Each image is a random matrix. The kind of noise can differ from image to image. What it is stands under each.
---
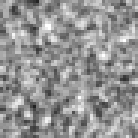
blotchy
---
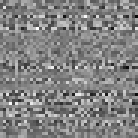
rows of uneven size
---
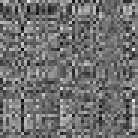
low rank plus noise
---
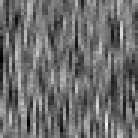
streaked along the columns
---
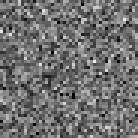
independent entries
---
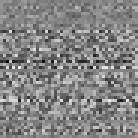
rows of uneven size
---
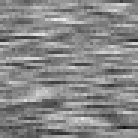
streaked along the rows
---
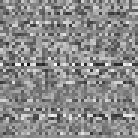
rows of uneven size
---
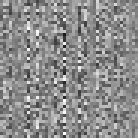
columns of uneven size
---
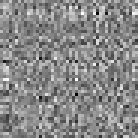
low rank plus noise
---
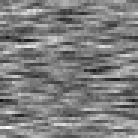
streaked along the rows
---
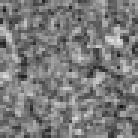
blotchy
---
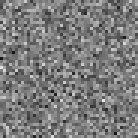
independent entries
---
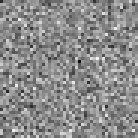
independent entries
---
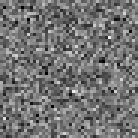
independent entries
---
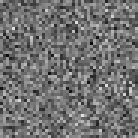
independent entries
